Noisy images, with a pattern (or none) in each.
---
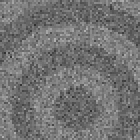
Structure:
rings round one point
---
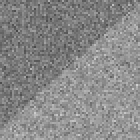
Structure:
a sharp edge
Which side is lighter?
bottom right
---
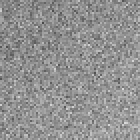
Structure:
a smooth slope
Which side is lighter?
bottom right
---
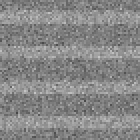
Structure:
horizontal stripes
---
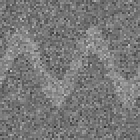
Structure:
a wavy band
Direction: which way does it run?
left to right
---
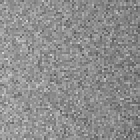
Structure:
a smooth slope
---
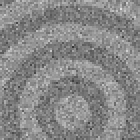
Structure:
rings round one point
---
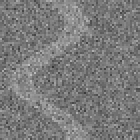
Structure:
a wavy band
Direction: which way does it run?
top to bottom
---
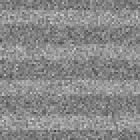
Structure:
horizontal stripes
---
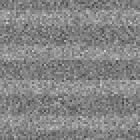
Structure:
horizontal stripes
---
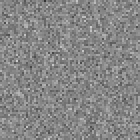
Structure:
only noise
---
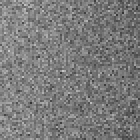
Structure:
a smooth slope
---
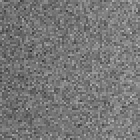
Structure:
a smooth slope
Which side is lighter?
right
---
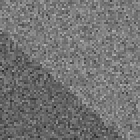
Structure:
a sharp edge
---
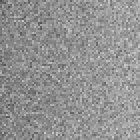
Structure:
a smooth slope
